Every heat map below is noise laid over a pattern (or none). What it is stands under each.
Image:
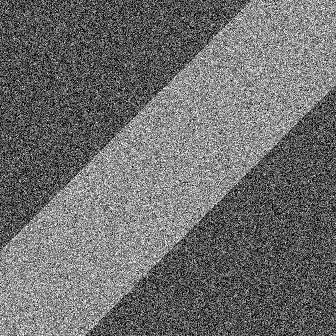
a diagonal band
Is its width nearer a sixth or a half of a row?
a half
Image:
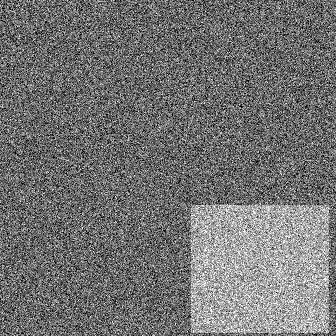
one block
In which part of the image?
bottom right
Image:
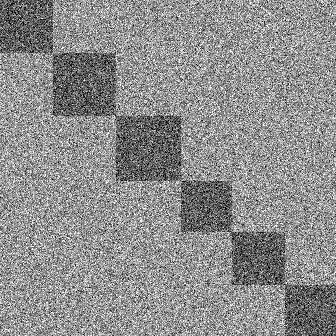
blocks along the diagonal
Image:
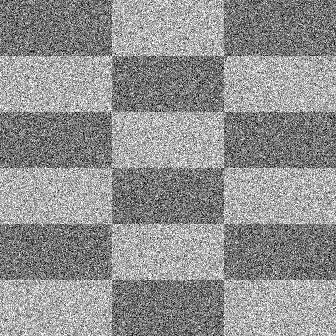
a checkerboard
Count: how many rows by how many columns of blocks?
6 by 3
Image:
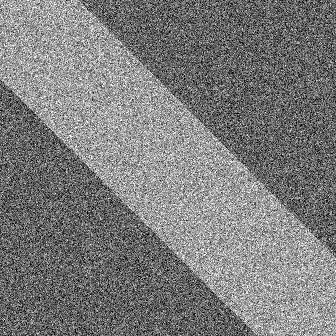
a diagonal band
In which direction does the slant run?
top left to bottom right
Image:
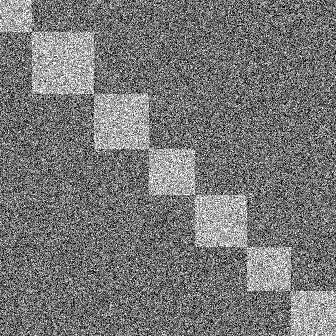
blocks along the diagonal
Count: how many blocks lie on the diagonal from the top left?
7
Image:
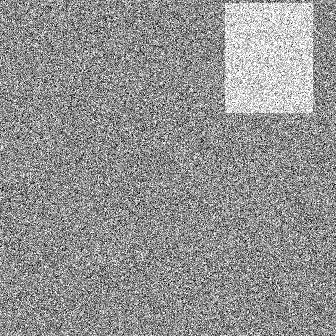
one block
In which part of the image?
top right
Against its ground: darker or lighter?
lighter
